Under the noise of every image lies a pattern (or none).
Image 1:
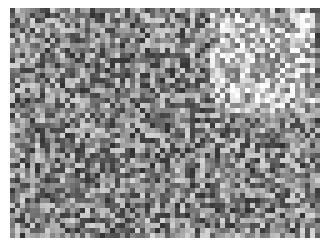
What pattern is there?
one block
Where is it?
top right
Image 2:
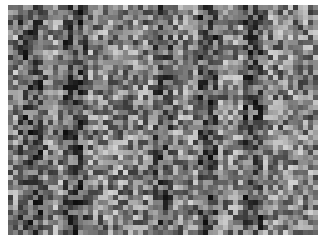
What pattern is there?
bands of columns
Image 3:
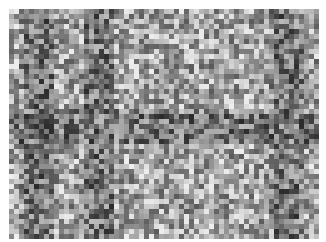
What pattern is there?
bands of rows crossing bands of columns
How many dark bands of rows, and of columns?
1 and 3
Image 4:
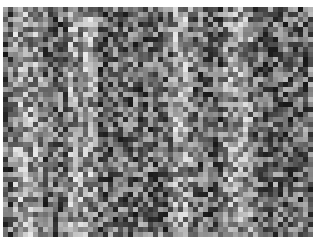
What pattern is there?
bands of columns
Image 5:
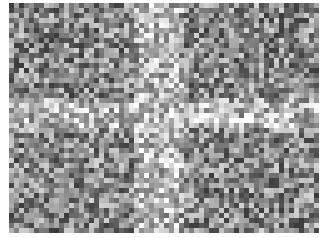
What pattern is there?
bands of rows crossing bands of columns
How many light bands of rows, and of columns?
1 and 1
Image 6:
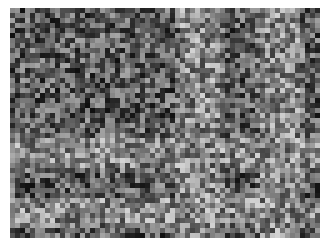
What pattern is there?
bands of rows crossing bands of columns
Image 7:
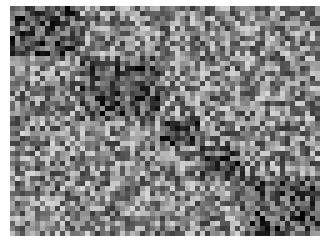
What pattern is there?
blocks along the diagonal
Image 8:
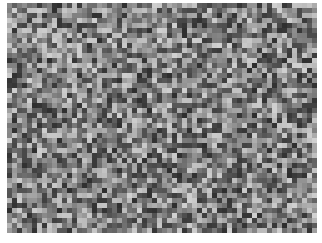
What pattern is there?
only noise
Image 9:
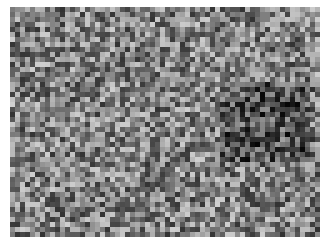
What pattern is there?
one block
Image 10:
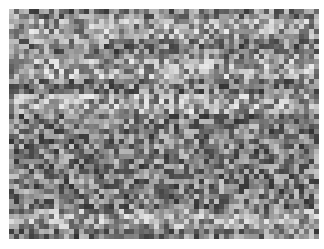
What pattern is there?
bands of rows
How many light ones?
4
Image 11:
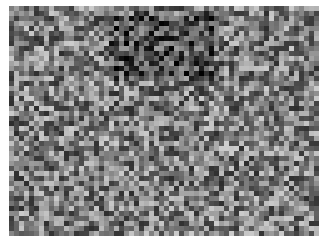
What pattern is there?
one block
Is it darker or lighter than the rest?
darker
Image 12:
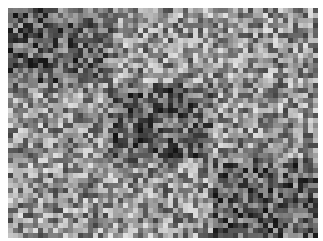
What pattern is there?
blocks along the diagonal
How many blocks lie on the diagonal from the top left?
3
